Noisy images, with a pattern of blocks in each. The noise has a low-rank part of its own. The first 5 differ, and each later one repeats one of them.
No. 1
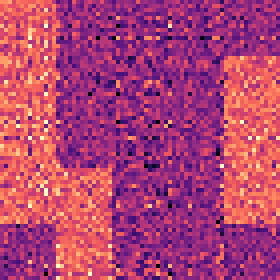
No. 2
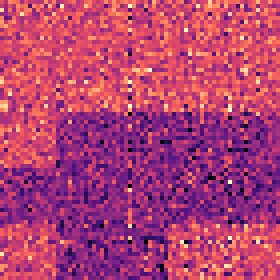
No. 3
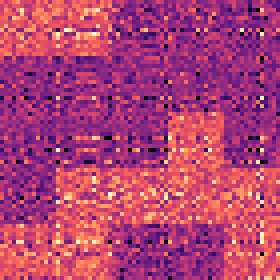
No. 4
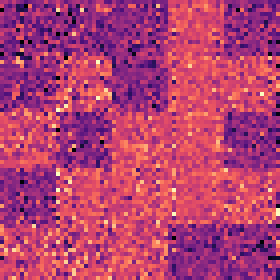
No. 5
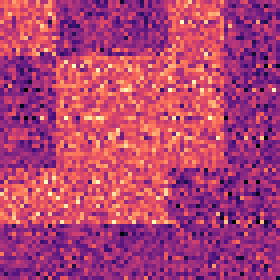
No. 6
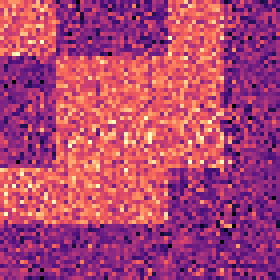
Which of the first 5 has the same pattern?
5
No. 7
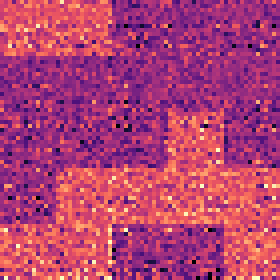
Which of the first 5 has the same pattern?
3
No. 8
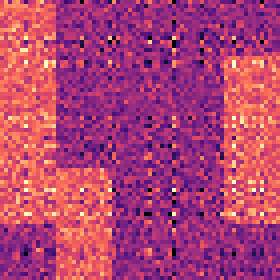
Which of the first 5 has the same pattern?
1
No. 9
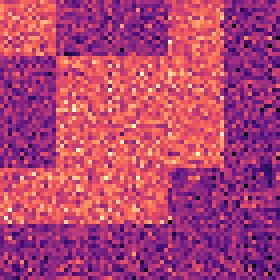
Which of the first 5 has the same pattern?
5
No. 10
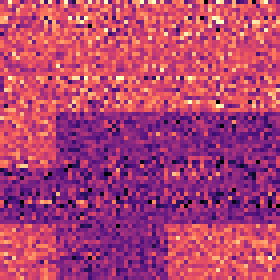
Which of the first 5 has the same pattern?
2
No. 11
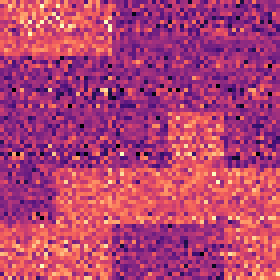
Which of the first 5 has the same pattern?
3
